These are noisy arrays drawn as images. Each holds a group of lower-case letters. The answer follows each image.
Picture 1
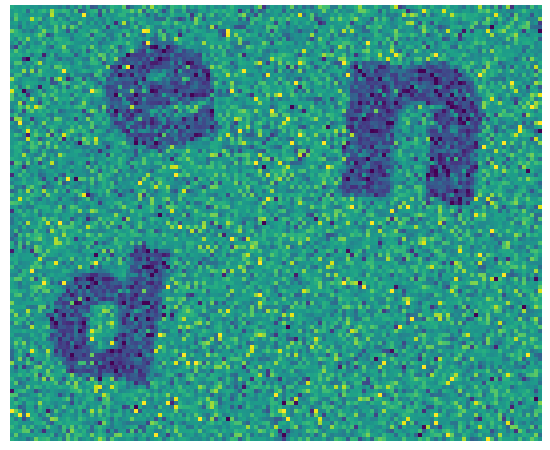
top left: e; top right: n; bottom left: d
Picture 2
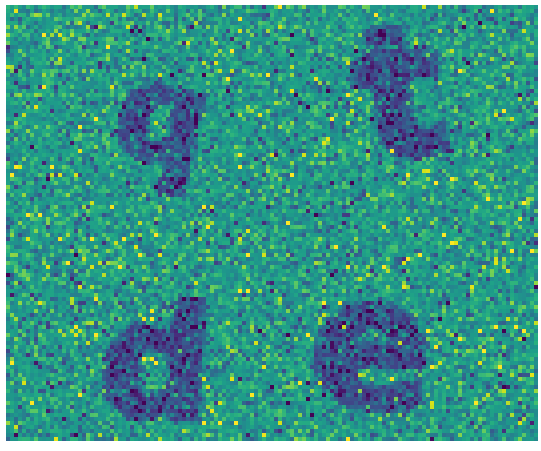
top left: q; top right: t; bottom left: d; bottom right: e
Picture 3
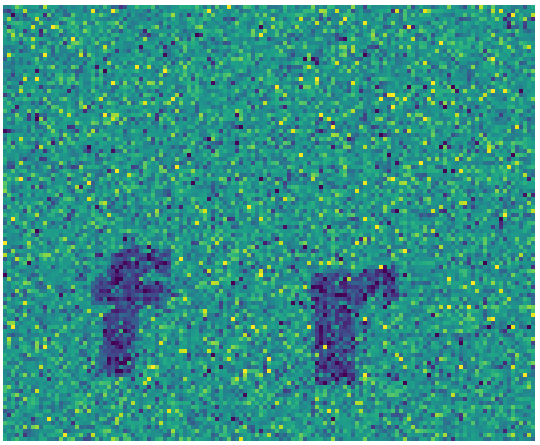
bottom left: f; bottom right: r
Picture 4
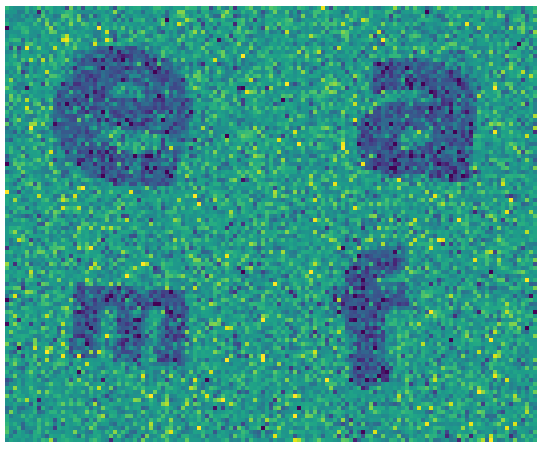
top left: e; top right: a; bottom left: m; bottom right: f
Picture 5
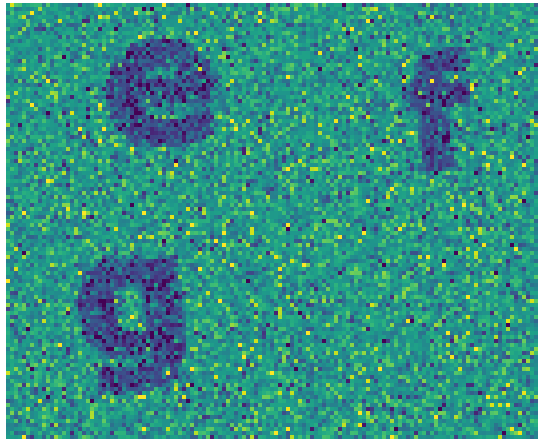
top left: e; top right: f; bottom left: g
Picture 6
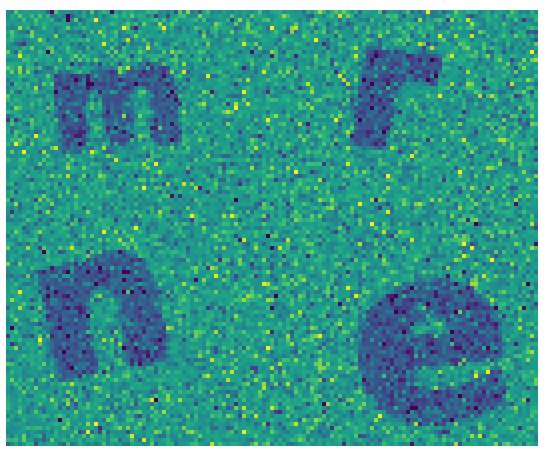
top left: m; top right: r; bottom left: n; bottom right: e
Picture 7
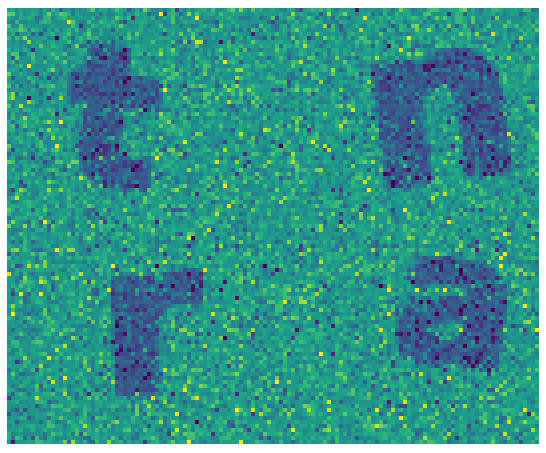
top left: t; top right: n; bottom left: r; bottom right: a
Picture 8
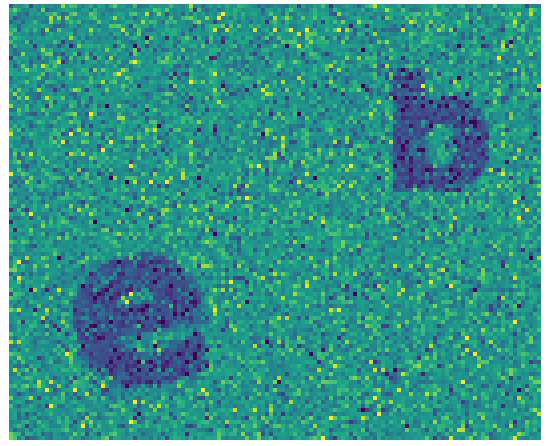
top right: b; bottom left: e
